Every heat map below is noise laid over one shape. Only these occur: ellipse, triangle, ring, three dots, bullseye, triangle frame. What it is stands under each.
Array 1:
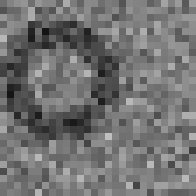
ring
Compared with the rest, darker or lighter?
darker
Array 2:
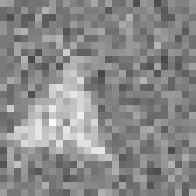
triangle
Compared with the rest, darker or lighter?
lighter
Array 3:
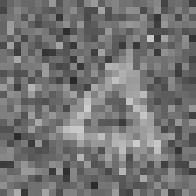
triangle frame
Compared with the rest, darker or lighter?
lighter
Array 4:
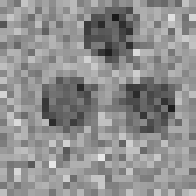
three dots
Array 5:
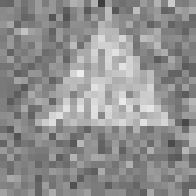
triangle
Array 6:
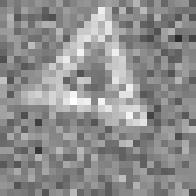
triangle frame
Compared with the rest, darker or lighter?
lighter
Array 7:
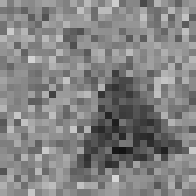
triangle
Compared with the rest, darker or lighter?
darker
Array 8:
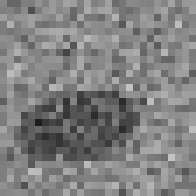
ellipse
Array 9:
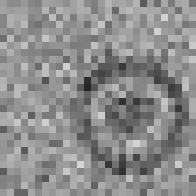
bullseye
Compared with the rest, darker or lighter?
darker
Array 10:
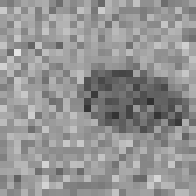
ellipse
